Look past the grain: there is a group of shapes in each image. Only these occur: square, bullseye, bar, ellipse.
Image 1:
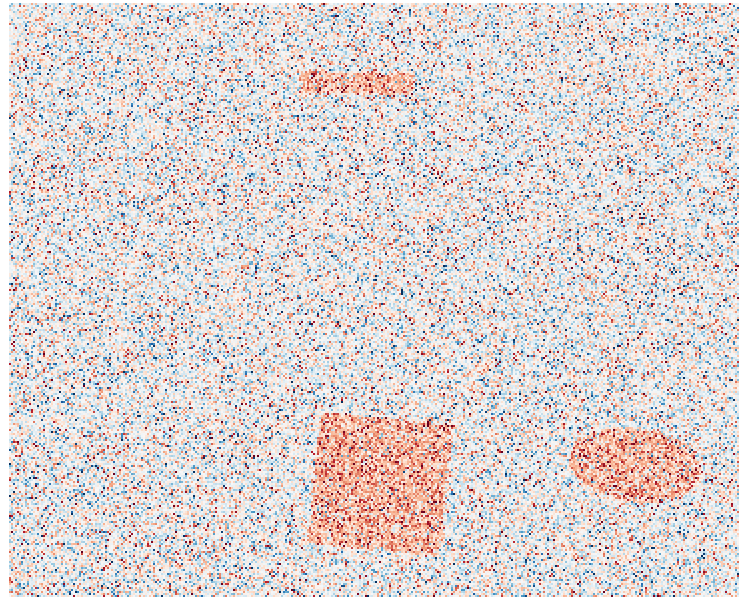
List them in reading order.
top middle: bar; bottom middle: square; bottom right: ellipse
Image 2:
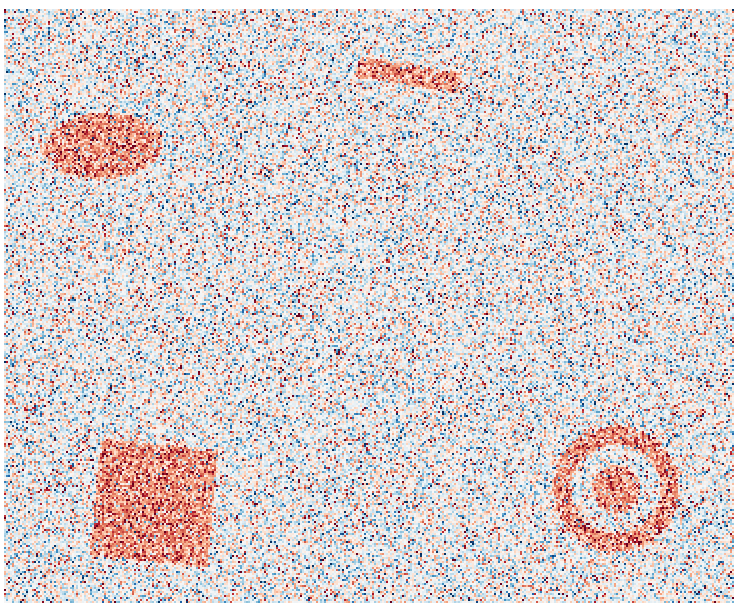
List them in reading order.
top left: ellipse; top middle: bar; bottom left: square; bottom right: bullseye
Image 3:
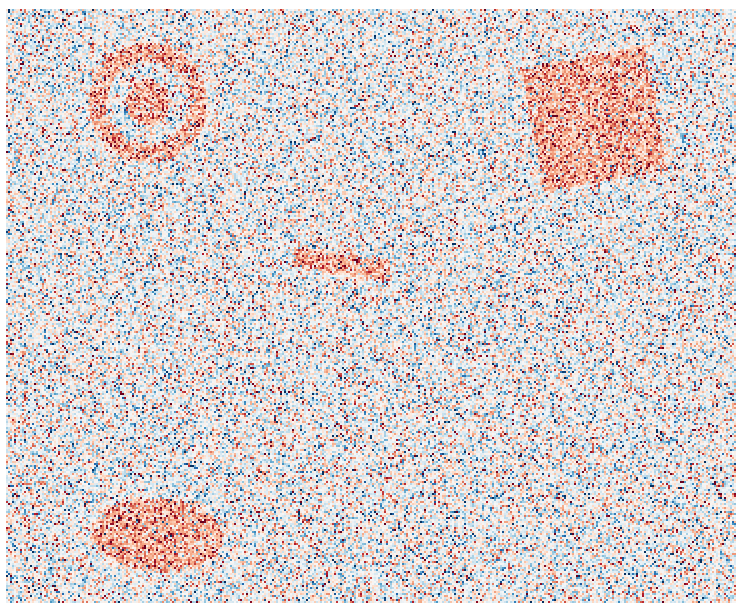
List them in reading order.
top left: bullseye; top right: square; centre: bar; bottom left: ellipse
